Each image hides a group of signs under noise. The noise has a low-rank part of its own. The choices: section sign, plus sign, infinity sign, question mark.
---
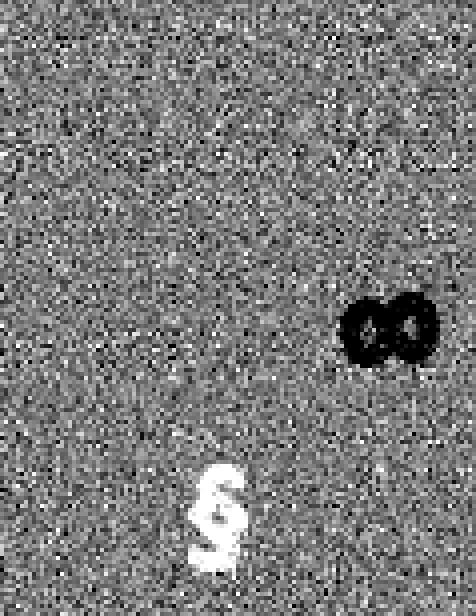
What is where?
middle right: dark infinity sign; bottom middle: light section sign
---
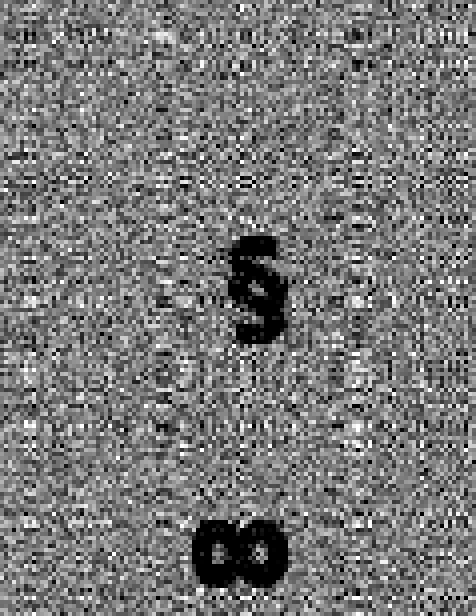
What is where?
centre: dark section sign; bottom middle: dark infinity sign
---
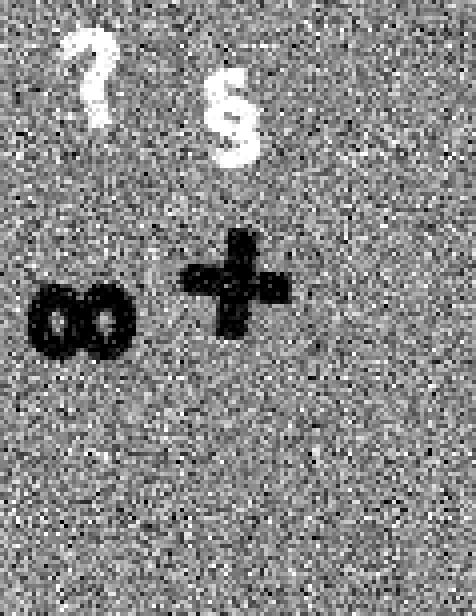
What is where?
top left: light question mark; top middle: light section sign; middle left: dark infinity sign; centre: dark plus sign
